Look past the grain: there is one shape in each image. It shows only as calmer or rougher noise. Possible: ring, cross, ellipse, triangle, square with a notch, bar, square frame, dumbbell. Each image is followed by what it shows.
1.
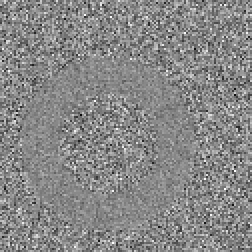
ring
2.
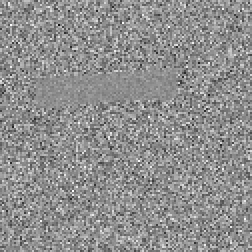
bar
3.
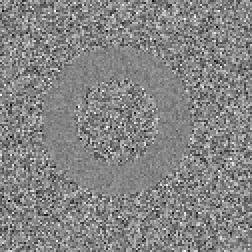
ring
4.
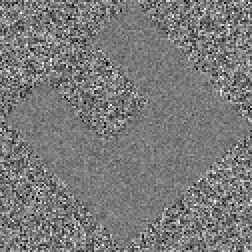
square with a notch
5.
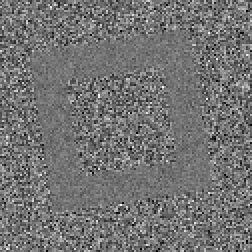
square frame
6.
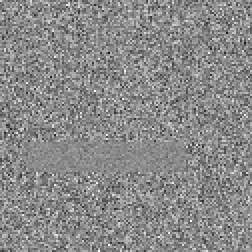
bar
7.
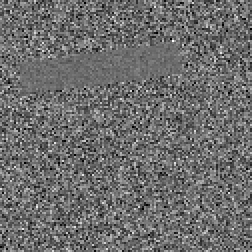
bar
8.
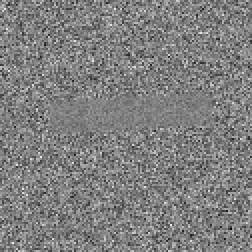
bar
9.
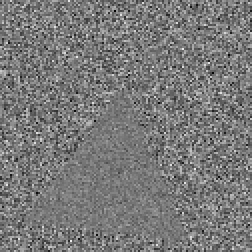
triangle
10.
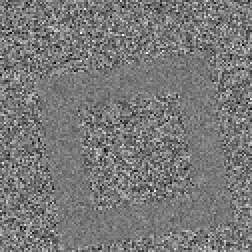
square frame
